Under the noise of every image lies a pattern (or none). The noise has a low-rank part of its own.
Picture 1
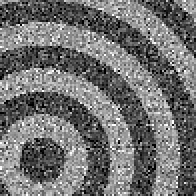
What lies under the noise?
rings round one point
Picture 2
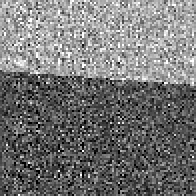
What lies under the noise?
a sharp edge
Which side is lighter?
top
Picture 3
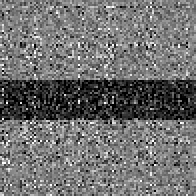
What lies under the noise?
one horizontal stripe
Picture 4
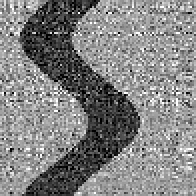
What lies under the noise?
a wavy band
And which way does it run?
top to bottom
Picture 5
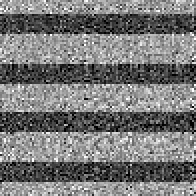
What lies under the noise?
horizontal stripes
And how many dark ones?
4
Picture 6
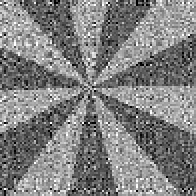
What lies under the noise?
spokes from one point
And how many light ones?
7
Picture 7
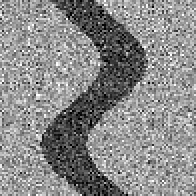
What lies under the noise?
a wavy band
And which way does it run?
top to bottom
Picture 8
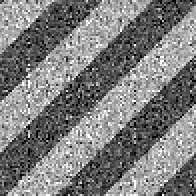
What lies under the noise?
diagonal stripes
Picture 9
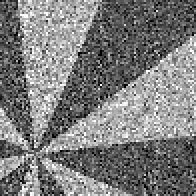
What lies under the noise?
spokes from one point
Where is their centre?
bottom left
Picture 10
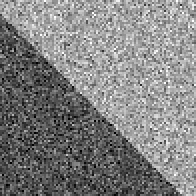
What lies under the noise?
a sharp edge
